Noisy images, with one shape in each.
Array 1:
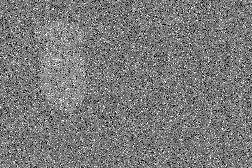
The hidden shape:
footprint
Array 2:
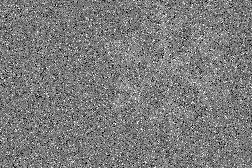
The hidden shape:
snowflake
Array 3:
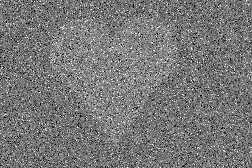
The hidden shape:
heart
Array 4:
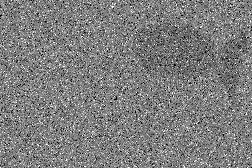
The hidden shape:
fish
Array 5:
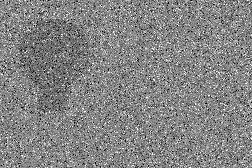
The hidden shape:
light bulb
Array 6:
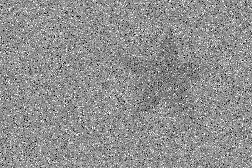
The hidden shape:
star
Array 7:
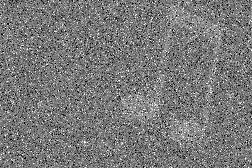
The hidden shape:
pair of musical notes
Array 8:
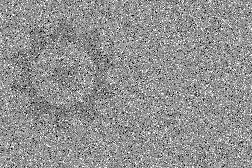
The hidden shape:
gear
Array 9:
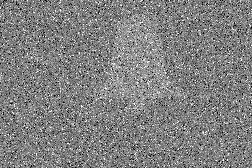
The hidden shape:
bell
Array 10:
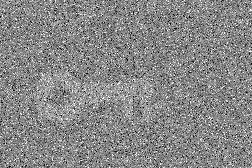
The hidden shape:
key
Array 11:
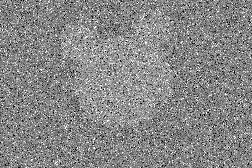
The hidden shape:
bear's head
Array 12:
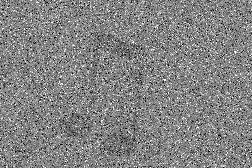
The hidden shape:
pair of musical notes
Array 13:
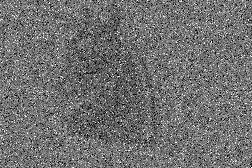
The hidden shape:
chess knight
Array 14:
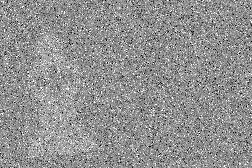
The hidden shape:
chess bishop
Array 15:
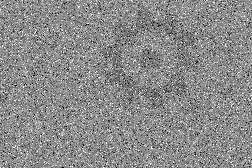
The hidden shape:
gear
